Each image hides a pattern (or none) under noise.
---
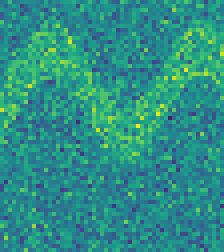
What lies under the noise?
a wavy band
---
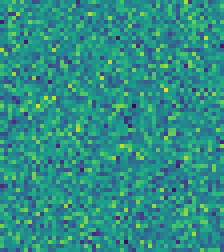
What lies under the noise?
only noise
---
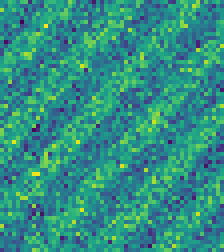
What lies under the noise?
diagonal stripes
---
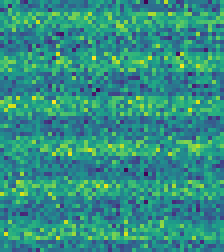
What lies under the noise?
horizontal stripes
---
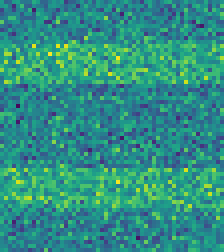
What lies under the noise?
horizontal stripes
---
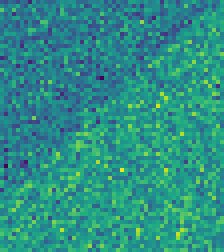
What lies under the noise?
a sharp edge
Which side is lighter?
bottom right
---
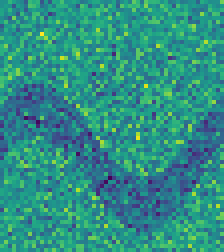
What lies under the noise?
a wavy band
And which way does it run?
left to right
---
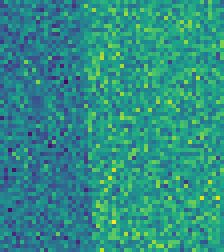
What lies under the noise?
a sharp edge
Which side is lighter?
right
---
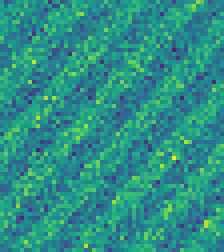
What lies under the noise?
diagonal stripes
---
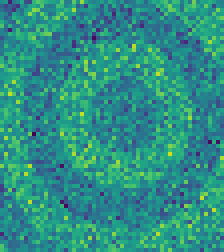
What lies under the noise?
rings round one point
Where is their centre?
centre
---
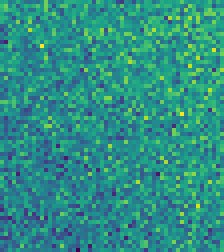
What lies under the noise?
a smooth slope
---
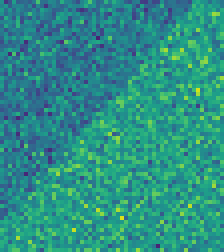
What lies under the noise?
a sharp edge
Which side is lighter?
bottom right
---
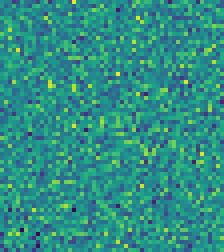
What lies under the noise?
only noise
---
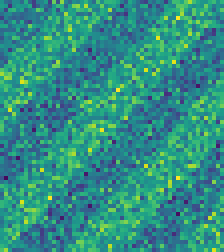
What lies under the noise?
diagonal stripes
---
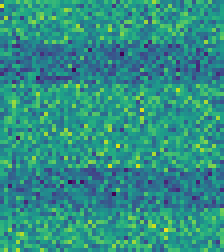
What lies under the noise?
horizontal stripes
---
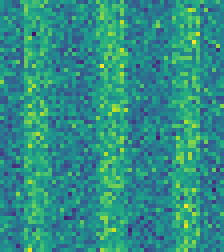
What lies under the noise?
vertical stripes
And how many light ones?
3
